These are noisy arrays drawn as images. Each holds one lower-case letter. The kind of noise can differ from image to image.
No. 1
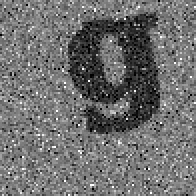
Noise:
heavy tails
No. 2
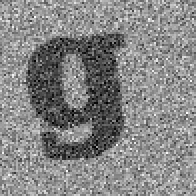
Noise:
independent entries
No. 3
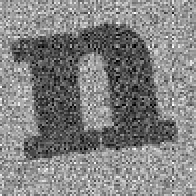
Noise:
low rank plus noise
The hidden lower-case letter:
n
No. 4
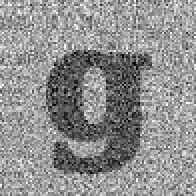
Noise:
low rank plus noise
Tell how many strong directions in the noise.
three or four
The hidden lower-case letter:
g
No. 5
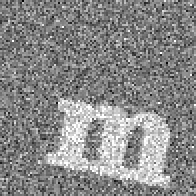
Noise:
independent entries
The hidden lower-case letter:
m
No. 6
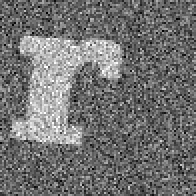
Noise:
independent entries
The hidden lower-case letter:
r
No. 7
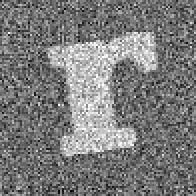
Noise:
low rank plus noise
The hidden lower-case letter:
r
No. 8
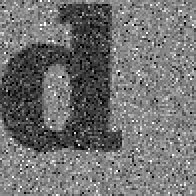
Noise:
heavy tails
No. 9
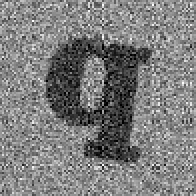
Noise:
low rank plus noise
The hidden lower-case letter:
q
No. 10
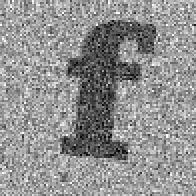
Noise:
low rank plus noise
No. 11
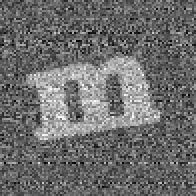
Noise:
rows of uneven size
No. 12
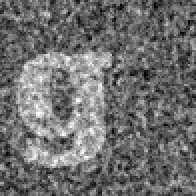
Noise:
blotchy
